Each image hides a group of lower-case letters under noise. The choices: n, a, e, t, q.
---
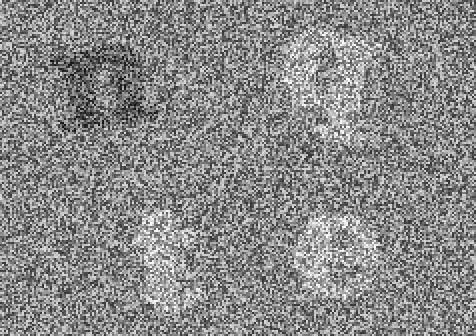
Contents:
top left: dark n; top right: light q; bottom left: light t; bottom right: light e
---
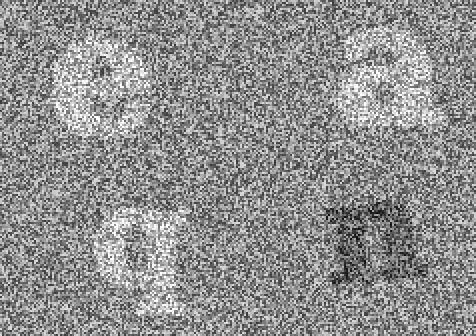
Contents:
top left: light e; top right: light a; bottom left: light q; bottom right: dark n
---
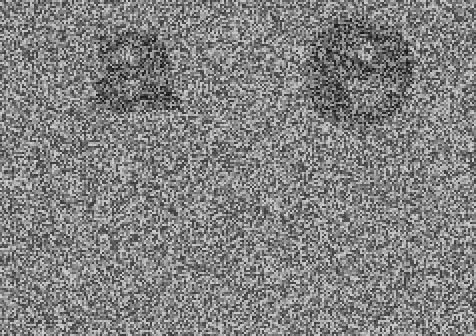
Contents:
top left: dark a; top right: dark e
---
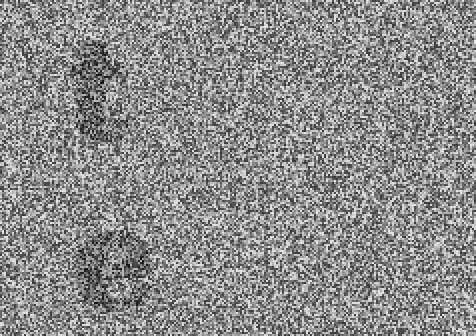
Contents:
top left: dark t; bottom left: dark e
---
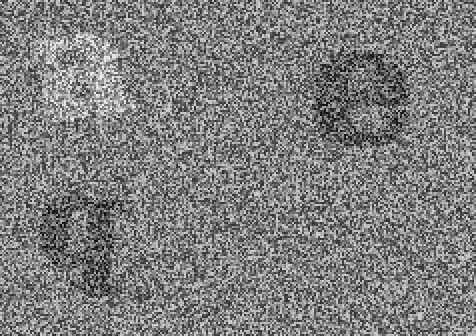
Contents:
top left: light a; top right: dark e; bottom left: dark q
